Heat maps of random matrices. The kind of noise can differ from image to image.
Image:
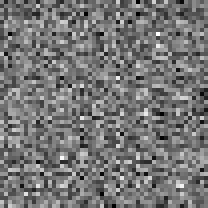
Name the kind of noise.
low rank plus noise
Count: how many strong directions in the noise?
two
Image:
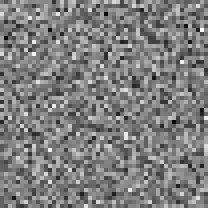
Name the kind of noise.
independent entries
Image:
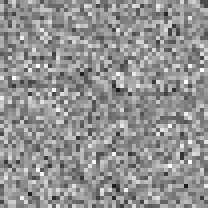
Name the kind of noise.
independent entries
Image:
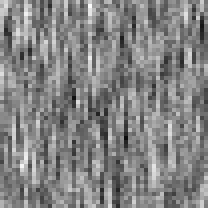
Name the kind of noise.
streaked along the columns
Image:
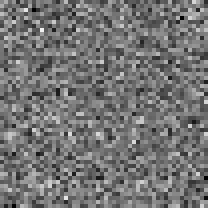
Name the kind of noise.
low rank plus noise
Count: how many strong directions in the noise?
three or four
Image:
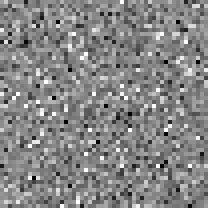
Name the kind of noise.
heavy tails
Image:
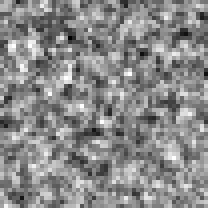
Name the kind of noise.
blotchy
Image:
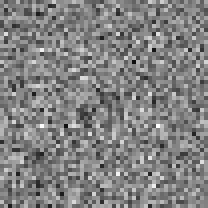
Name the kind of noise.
low rank plus noise
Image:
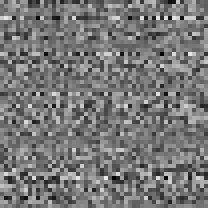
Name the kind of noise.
rows of uneven size
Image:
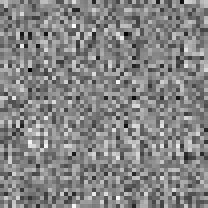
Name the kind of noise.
low rank plus noise
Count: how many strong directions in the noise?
three or four
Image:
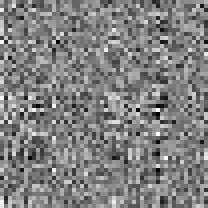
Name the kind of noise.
low rank plus noise
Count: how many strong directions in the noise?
two
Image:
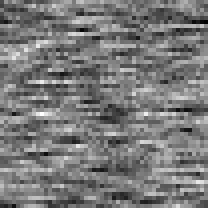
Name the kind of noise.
streaked along the rows
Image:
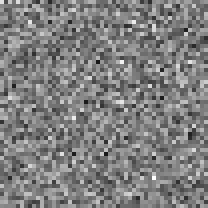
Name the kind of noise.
independent entries
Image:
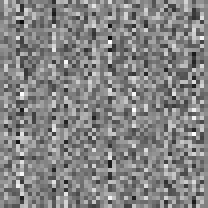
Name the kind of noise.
columns of uneven size
